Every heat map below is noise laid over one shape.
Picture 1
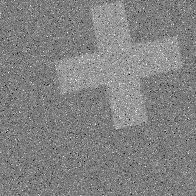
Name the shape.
cross
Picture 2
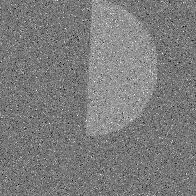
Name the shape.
half disc
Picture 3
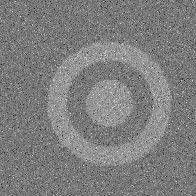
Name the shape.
bullseye
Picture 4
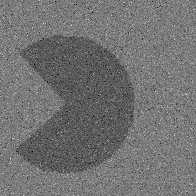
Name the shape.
disc with a wedge cut out
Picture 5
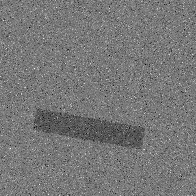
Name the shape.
bar
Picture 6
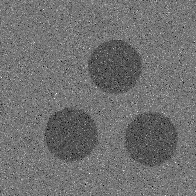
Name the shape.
three dots
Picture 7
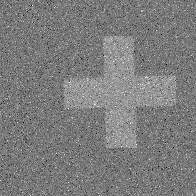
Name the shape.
cross
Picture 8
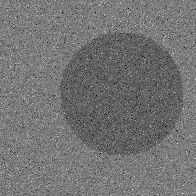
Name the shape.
disc
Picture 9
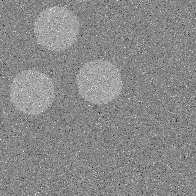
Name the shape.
three dots
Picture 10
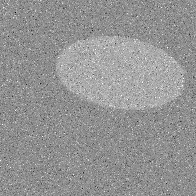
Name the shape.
ellipse
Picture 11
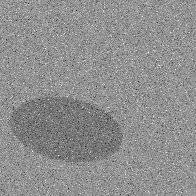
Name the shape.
ellipse
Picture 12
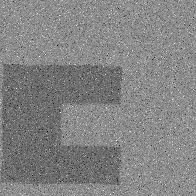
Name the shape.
square with a notch
